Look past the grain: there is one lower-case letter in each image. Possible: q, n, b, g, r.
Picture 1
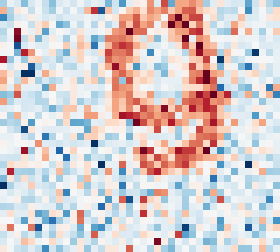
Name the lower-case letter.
g
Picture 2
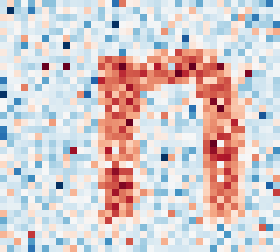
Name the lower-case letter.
n
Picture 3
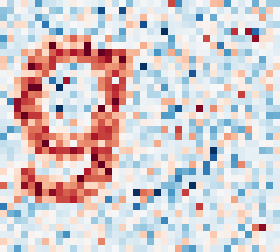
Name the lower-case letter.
g
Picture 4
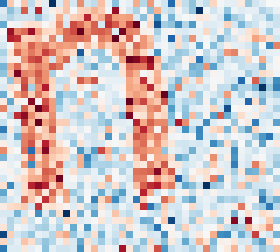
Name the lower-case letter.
n
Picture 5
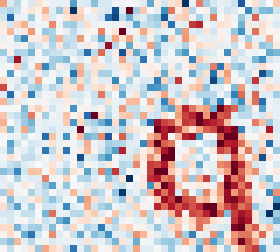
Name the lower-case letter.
q
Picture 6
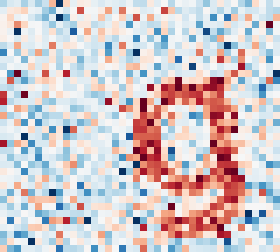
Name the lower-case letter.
g
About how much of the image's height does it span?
two thirds
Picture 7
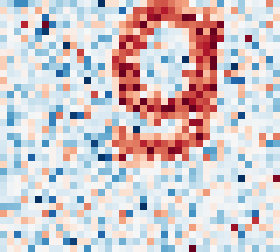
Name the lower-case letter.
g
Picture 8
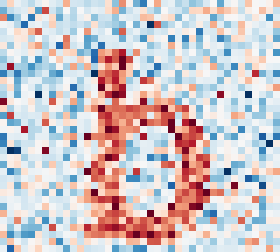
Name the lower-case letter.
b
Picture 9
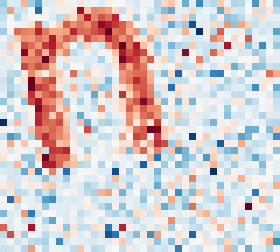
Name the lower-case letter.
n
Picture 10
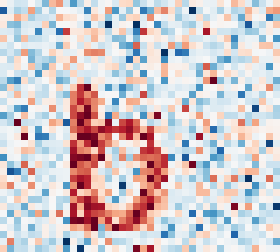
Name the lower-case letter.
b
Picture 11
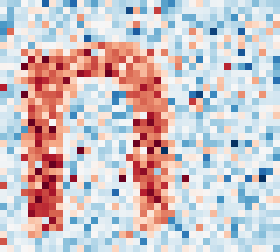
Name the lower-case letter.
n
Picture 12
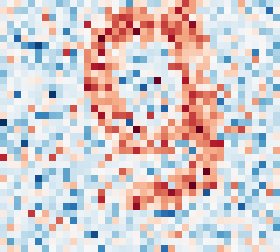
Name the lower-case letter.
g
